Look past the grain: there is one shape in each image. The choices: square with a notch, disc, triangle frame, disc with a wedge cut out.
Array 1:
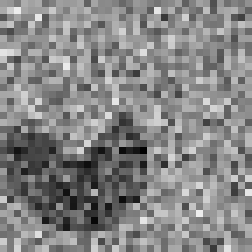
disc with a wedge cut out
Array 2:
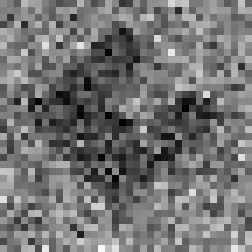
square with a notch
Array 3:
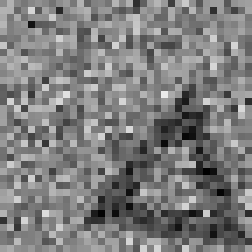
triangle frame
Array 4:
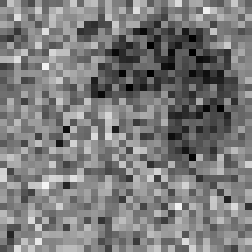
disc with a wedge cut out
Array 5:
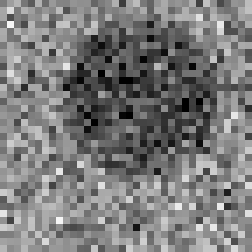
disc
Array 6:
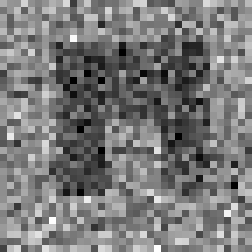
square with a notch
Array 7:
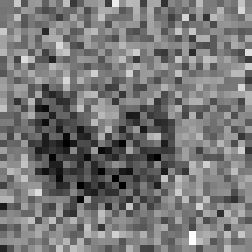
disc with a wedge cut out
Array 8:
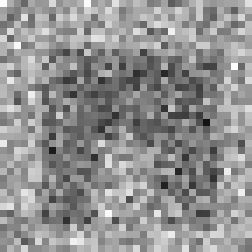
square with a notch
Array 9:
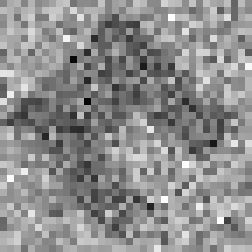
square with a notch
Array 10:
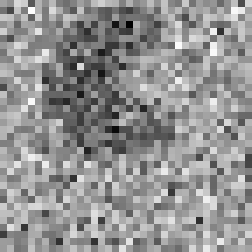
disc with a wedge cut out
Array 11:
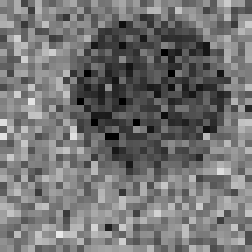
disc
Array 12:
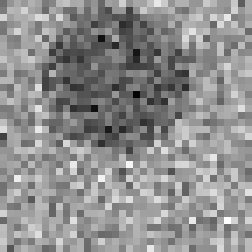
disc
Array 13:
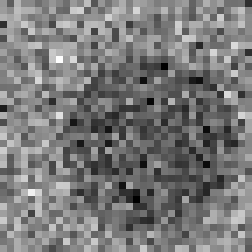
disc
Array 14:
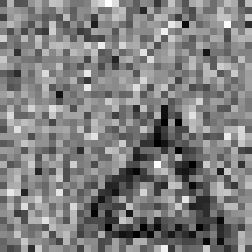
triangle frame
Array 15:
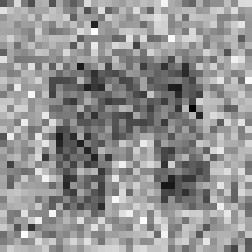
square with a notch
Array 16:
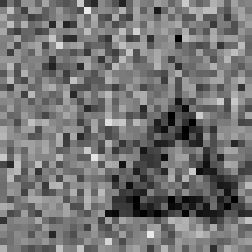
triangle frame
